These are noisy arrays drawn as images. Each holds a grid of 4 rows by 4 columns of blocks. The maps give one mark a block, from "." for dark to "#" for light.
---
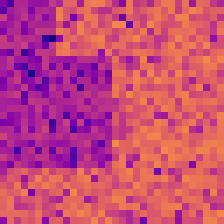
. # # #
. . # #
. . # #
# # # #
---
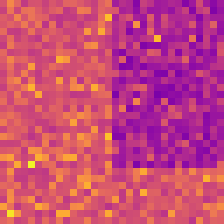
# # . .
# # . .
# # . .
# # # #
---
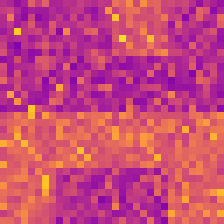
. . # .
. . . .
# # # #
# . . #
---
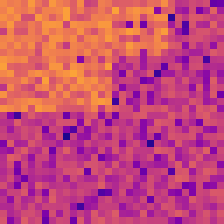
# # # .
# # . .
. . . .
. . . .
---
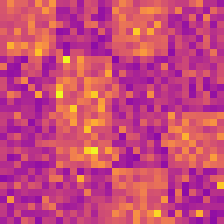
# . # .
. # . .
. # . #
. . # .
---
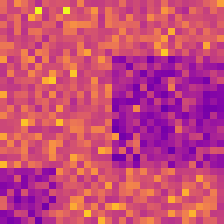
# # # #
# # . .
# # . .
. # # #
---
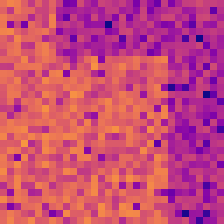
# . . .
# # # .
# # # .
# # # .
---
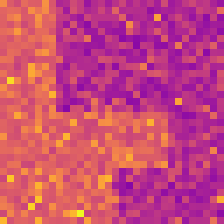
# . . .
# . . .
# # # .
# # . .
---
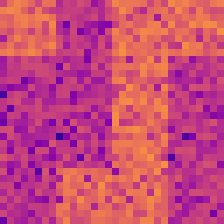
# . # #
. . # .
. . # .
. # # .
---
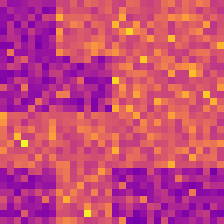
. # # #
. . # #
# # # #
. # . .
